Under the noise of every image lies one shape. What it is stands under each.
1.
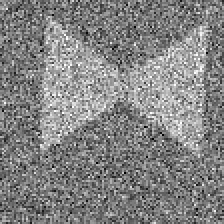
light bow tie
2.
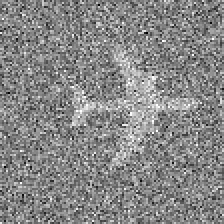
light airplane
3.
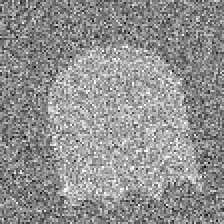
light ghost
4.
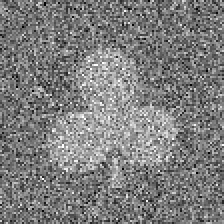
light club
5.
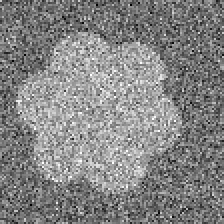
light flower
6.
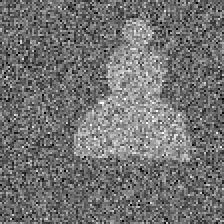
light chess pawn
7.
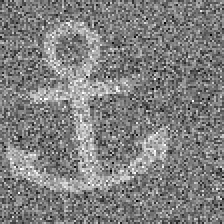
light anchor
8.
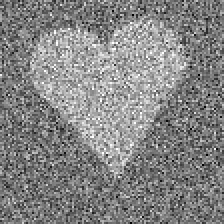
light heart
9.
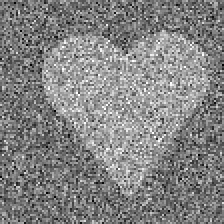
light heart
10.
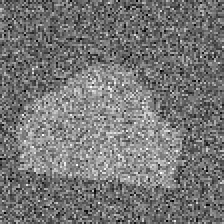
light cloud
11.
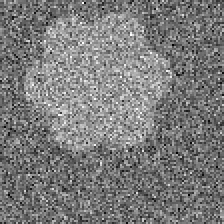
light flower
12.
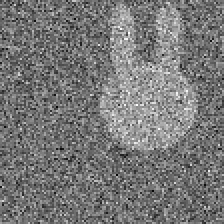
light rabbit's head
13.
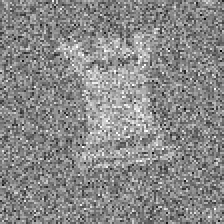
light chess rook
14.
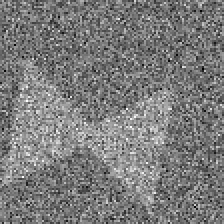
light bow tie
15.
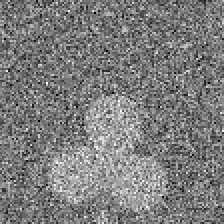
light club
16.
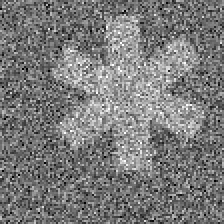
light asterisk
